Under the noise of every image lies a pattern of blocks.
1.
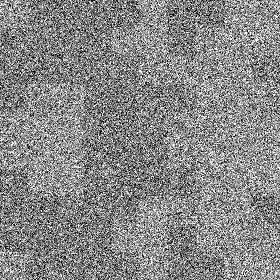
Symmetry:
top and bottom mirror each other
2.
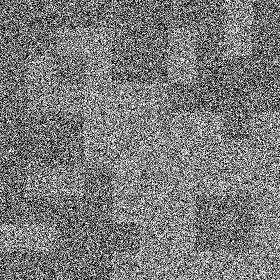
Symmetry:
mirrored about the diagonal from the top left
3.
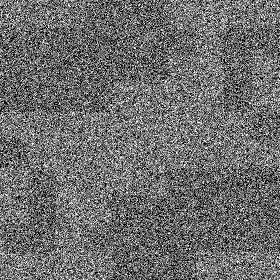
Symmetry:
the same after a half turn
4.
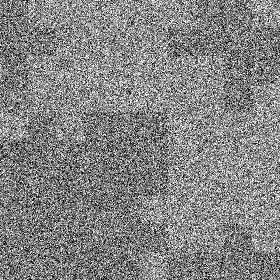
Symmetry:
mirrored about the diagonal from the bottom left
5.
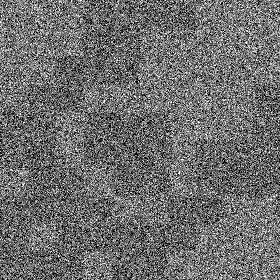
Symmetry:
mirrored about the diagonal from the bottom left
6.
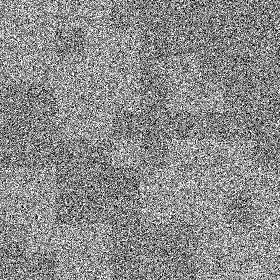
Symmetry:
mirrored about the diagonal from the bottom left
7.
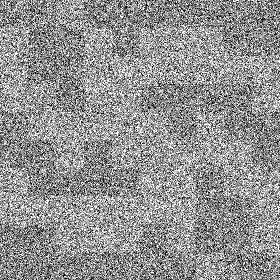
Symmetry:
the same after a half turn
